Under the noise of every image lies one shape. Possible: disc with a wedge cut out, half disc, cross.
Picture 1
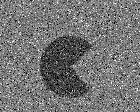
dark disc with a wedge cut out
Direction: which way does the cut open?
right
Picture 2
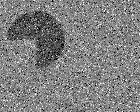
dark disc with a wedge cut out
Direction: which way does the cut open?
down and left
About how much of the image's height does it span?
half
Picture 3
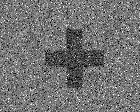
dark cross
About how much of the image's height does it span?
half
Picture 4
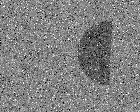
dark half disc
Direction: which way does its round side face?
left
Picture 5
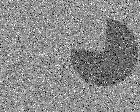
dark disc with a wedge cut out
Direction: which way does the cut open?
up and left
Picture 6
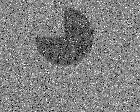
dark disc with a wedge cut out
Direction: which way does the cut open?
up and left
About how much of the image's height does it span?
half
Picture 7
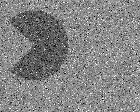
dark disc with a wedge cut out
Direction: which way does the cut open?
left
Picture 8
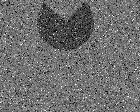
dark disc with a wedge cut out, top middle
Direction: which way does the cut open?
up
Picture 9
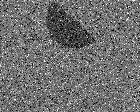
dark half disc, top middle
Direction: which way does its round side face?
down and left
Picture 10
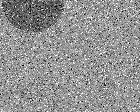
dark half disc, top left
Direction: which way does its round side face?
down
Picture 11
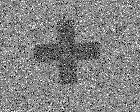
dark cross
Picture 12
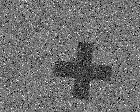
dark cross
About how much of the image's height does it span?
half
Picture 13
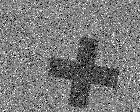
dark cross
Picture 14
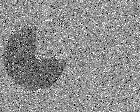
dark disc with a wedge cut out
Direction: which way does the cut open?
up and right
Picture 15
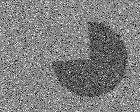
dark disc with a wedge cut out
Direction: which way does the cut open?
up and left
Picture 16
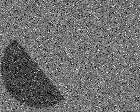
dark half disc
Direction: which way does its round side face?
down and left
